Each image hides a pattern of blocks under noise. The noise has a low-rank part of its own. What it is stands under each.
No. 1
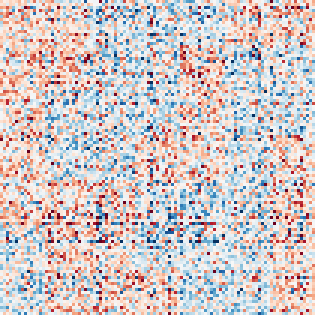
no symmetry
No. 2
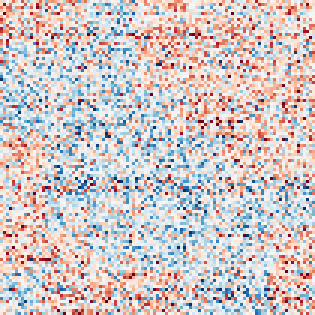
mirrored about the diagonal from the bottom left
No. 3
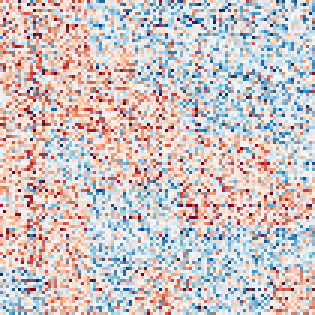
no symmetry
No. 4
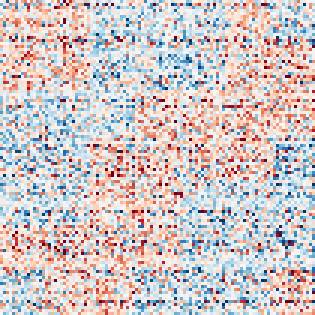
mirrored about the diagonal from the top left
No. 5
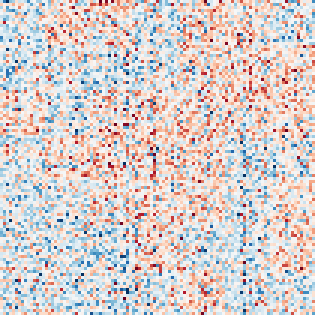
mirrored about the diagonal from the bottom left
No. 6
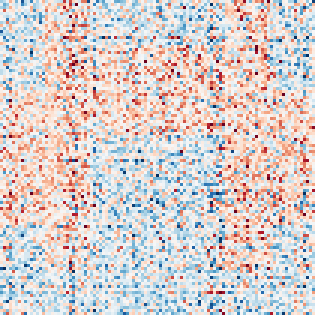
left and right mirror each other
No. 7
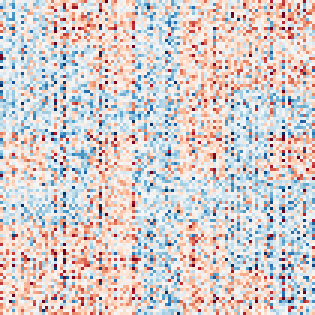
the same after a half turn
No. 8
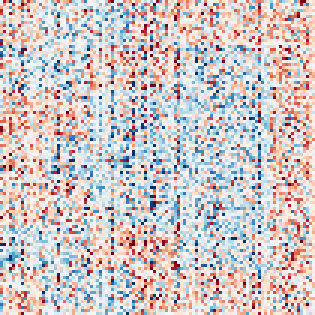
top and bottom mirror each other
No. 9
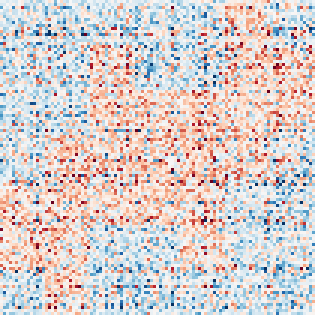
the same after a half turn
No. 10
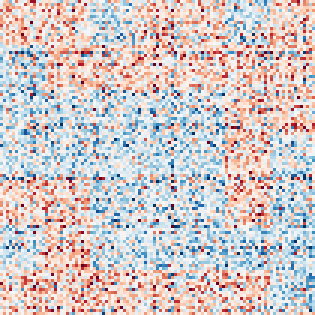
no symmetry
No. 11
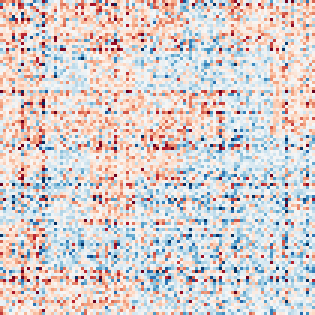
mirrored about the diagonal from the top left
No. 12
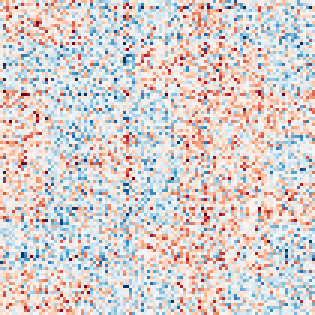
top and bottom mirror each other
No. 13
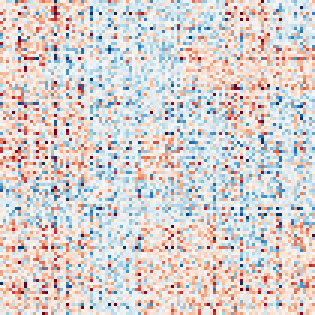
mirrored about the diagonal from the bottom left
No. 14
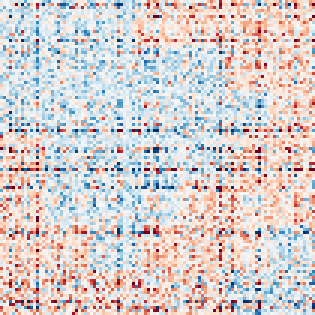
mirrored about the diagonal from the top left
